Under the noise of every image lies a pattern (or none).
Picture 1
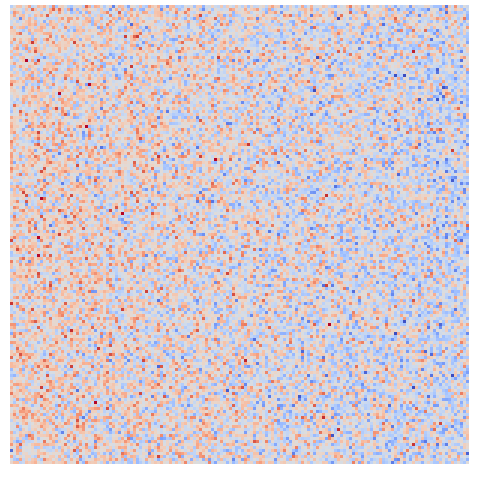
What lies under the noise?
a smooth slope
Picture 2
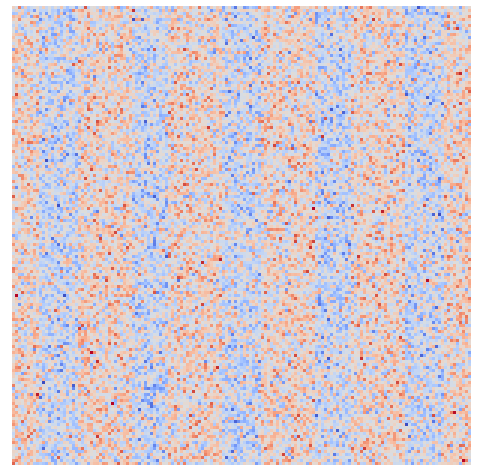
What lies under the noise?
vertical stripes
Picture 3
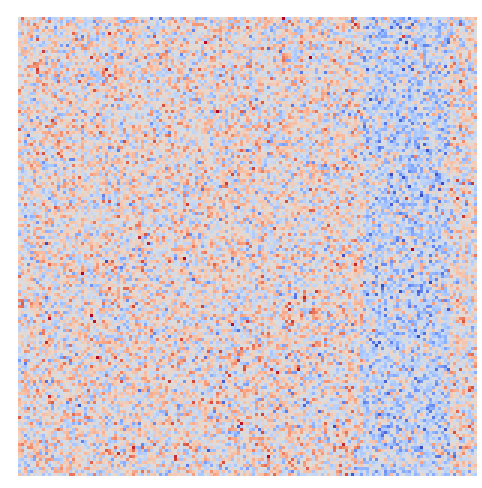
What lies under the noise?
one vertical stripe
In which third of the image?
right
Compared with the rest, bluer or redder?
bluer
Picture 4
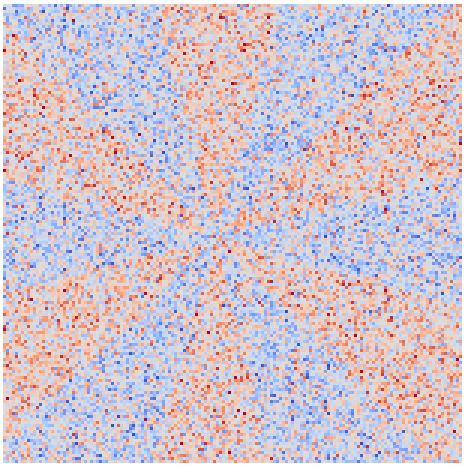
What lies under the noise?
spokes from one point
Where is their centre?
centre
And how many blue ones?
6
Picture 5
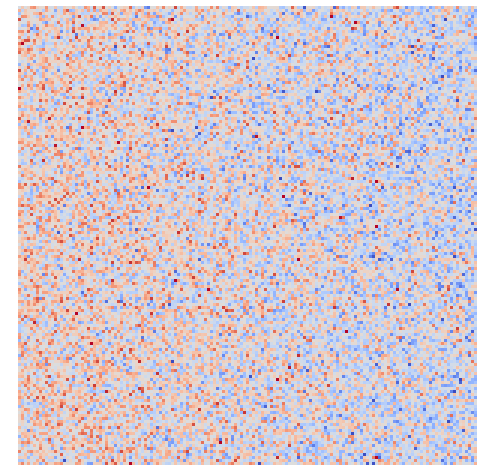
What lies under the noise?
a smooth slope
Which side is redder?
left
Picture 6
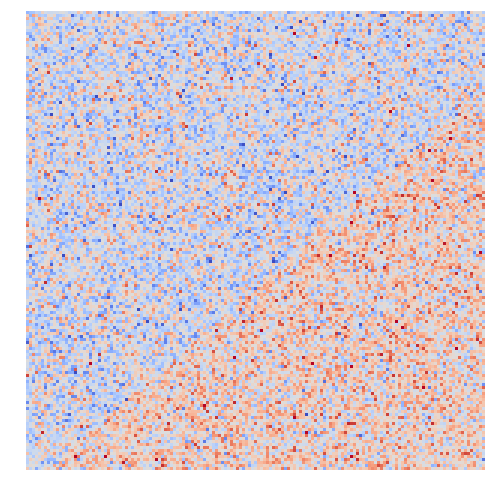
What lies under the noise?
a sharp edge
